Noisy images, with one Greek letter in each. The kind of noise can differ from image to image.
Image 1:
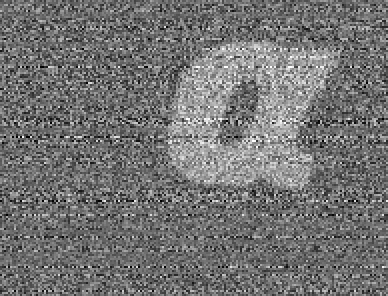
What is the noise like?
rows of uneven size
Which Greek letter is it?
alpha
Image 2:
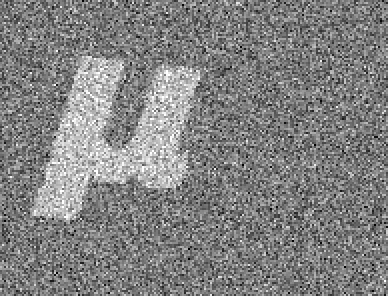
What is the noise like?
independent entries
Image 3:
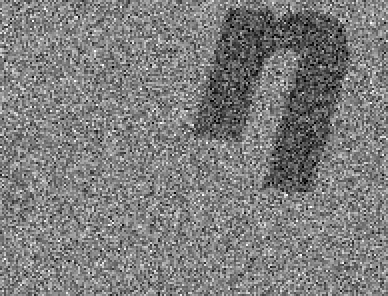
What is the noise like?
independent entries
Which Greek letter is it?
eta
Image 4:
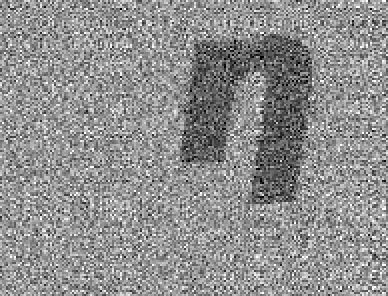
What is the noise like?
low rank plus noise
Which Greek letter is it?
eta
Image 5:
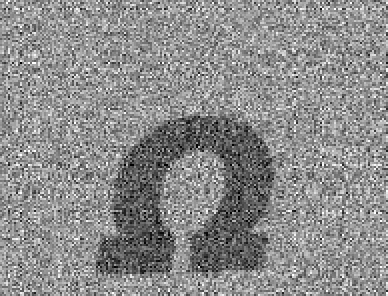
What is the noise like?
low rank plus noise
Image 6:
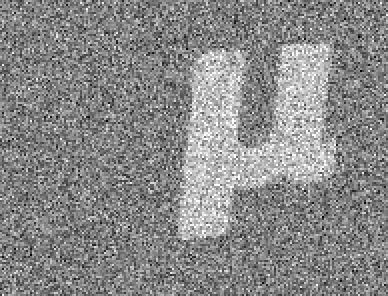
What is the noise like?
independent entries
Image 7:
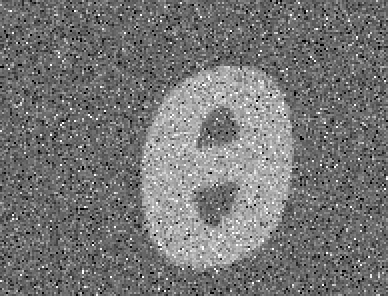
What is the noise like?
heavy tails
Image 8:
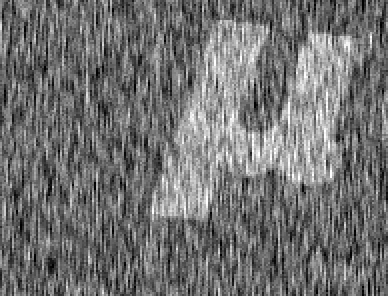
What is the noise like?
streaked along the columns
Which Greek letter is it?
mu
